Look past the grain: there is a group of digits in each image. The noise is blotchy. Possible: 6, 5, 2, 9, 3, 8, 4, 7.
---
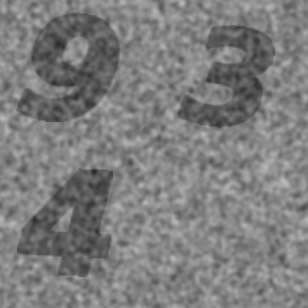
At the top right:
3
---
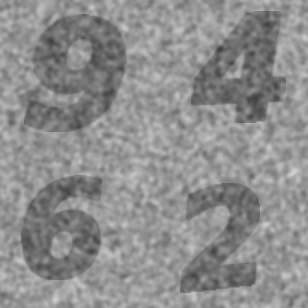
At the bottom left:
6
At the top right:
4
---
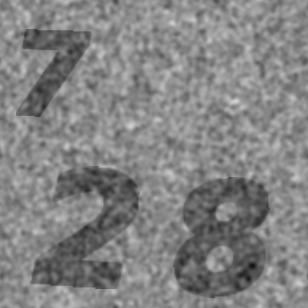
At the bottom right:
8
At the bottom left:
2
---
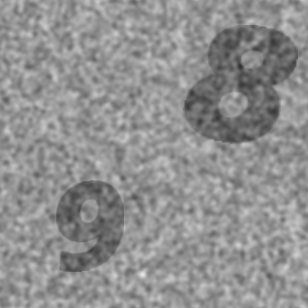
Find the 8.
top right
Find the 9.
bottom left
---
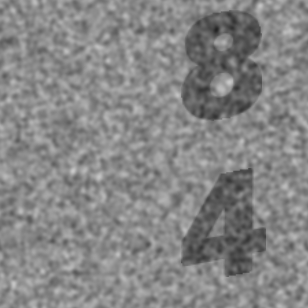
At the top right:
8
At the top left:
nothing
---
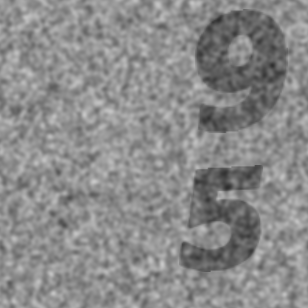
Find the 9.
top right
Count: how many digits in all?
2
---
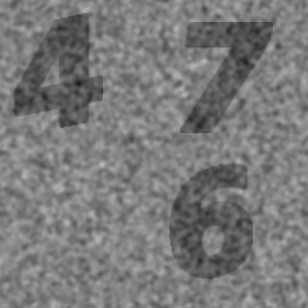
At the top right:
7
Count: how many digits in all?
3
